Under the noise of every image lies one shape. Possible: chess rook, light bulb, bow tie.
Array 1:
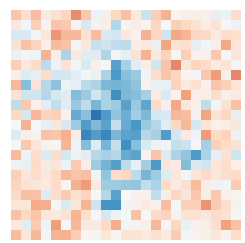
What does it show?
blue chess rook
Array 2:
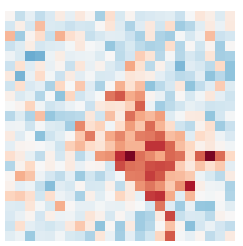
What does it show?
red chess rook
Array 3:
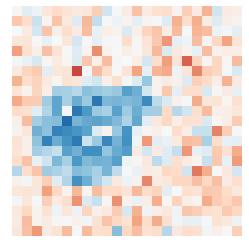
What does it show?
blue light bulb
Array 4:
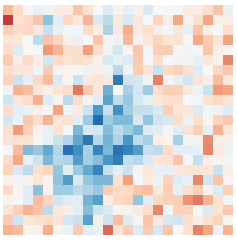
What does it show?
blue chess rook
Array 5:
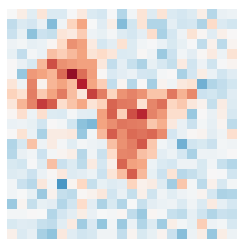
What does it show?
red bow tie
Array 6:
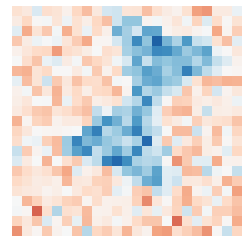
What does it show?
blue bow tie
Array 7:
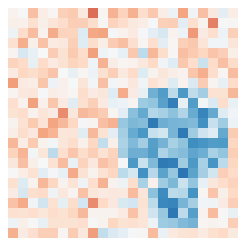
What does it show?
blue light bulb
